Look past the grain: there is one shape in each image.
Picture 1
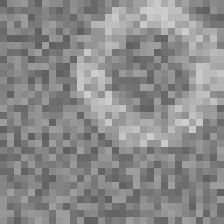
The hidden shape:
ring
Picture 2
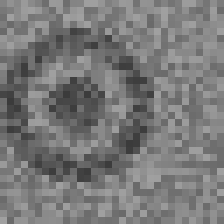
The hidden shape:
bullseye
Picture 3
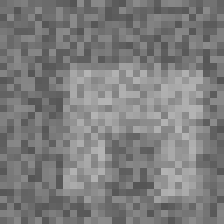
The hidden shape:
square with a notch
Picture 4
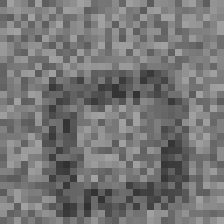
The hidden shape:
square frame
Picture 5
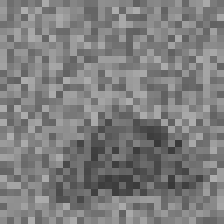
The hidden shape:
half disc
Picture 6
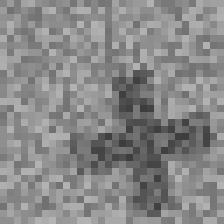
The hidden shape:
cross
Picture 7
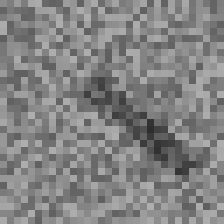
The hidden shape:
bar
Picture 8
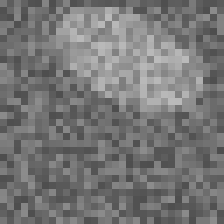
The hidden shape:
ellipse
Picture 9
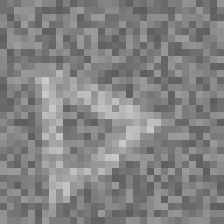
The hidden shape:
triangle frame
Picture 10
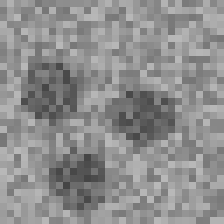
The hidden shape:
three dots
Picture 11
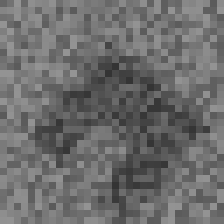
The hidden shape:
square with a notch
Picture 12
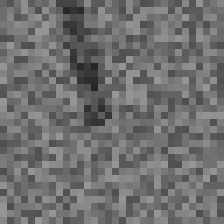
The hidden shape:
bar
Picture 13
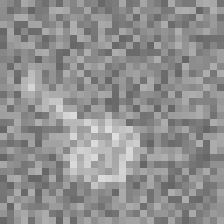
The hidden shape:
lollipop
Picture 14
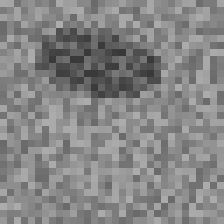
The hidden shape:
ellipse
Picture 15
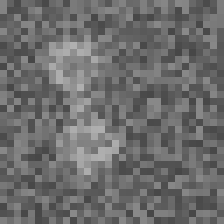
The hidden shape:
dumbbell
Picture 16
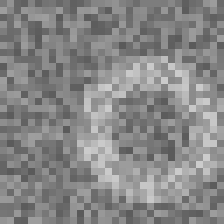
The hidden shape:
ring
